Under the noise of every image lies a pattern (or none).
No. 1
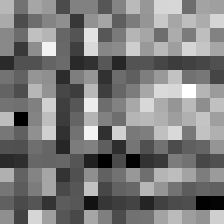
bands of rows crossing bands of columns
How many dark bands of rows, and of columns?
3 and 3
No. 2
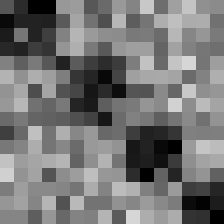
blocks along the diagonal
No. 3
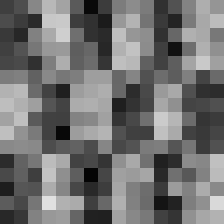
a checkerboard
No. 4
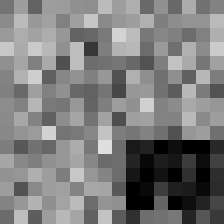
one block
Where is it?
bottom right
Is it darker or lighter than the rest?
darker
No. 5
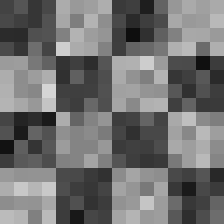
a checkerboard
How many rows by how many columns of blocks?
4 by 4
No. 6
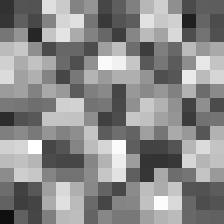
a checkerboard
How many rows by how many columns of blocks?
5 by 5
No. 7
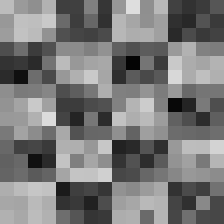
a checkerboard
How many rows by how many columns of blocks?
5 by 4
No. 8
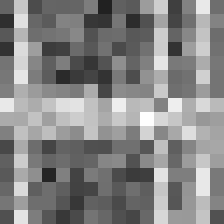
bands of rows crossing bands of columns
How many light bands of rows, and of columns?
1 and 3
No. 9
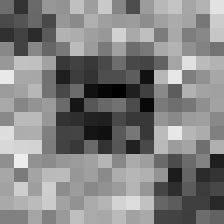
blocks along the diagonal
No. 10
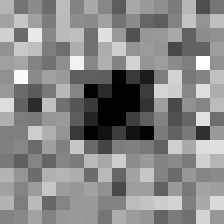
one block
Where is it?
centre
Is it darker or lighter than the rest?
darker
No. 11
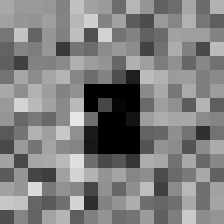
one block
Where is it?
centre
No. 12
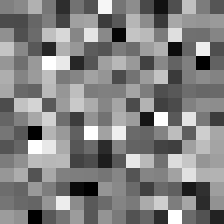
only noise
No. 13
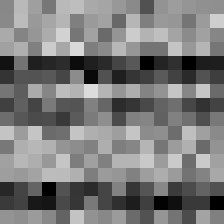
bands of rows
